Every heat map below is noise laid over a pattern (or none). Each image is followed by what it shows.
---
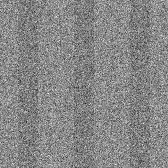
vertical stripes
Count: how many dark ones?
3
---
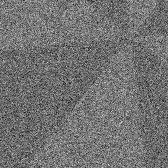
spokes from one point
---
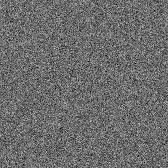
only noise
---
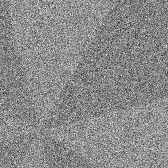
spokes from one point
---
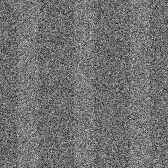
vertical stripes
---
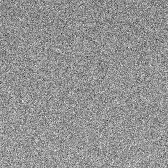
a smooth slope
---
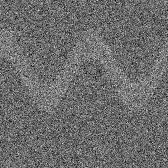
a wavy band
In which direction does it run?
left to right
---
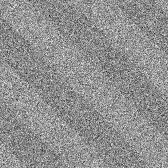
diagonal stripes
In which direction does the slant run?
top left to bottom right
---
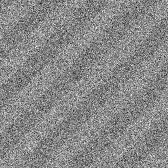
diagonal stripes
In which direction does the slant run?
bottom left to top right
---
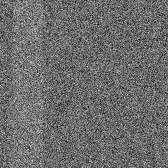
one vertical stripe
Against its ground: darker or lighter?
lighter
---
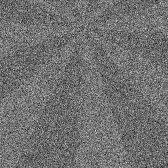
spokes from one point
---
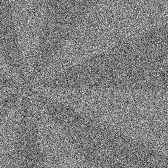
spokes from one point
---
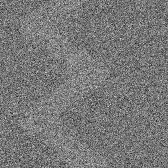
a wavy band
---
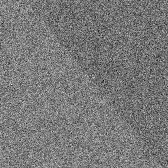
a sharp edge
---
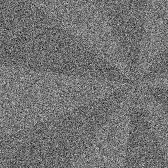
spokes from one point
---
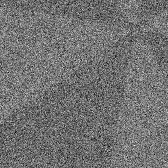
spokes from one point
